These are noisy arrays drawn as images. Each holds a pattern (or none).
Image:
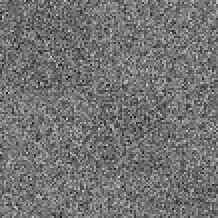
blocks along the diagonal
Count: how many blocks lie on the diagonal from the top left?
3
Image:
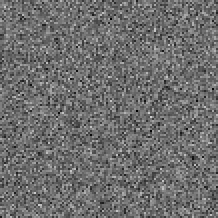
only noise
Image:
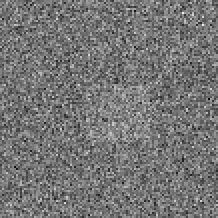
one block
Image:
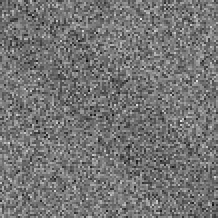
a diagonal band
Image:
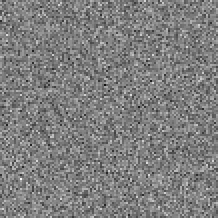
only noise
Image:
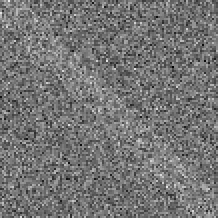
a diagonal band
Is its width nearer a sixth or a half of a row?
a sixth
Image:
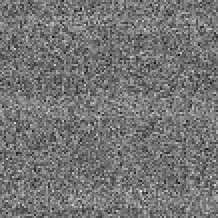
bands of rows
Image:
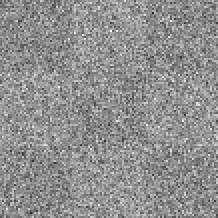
a checkerboard
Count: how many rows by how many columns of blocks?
3 by 3
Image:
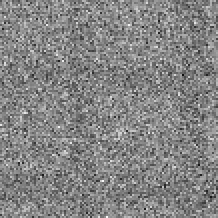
bands of rows crossing bands of columns
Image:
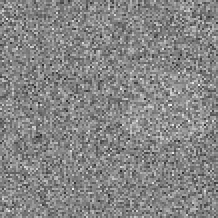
one block
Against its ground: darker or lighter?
lighter
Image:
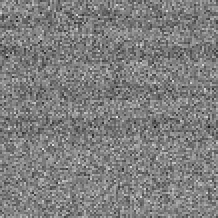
bands of rows
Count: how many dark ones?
4
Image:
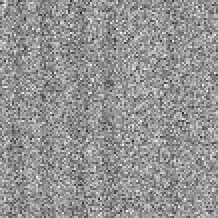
bands of columns
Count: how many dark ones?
5
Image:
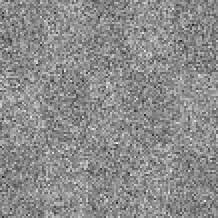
a checkerboard
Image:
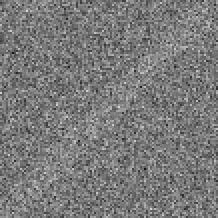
a diagonal band
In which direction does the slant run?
bottom left to top right
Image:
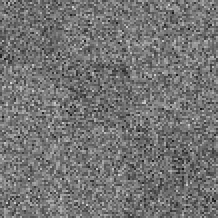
blocks along the diagonal
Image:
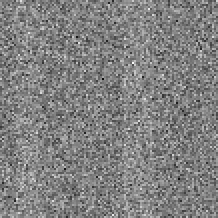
bands of columns
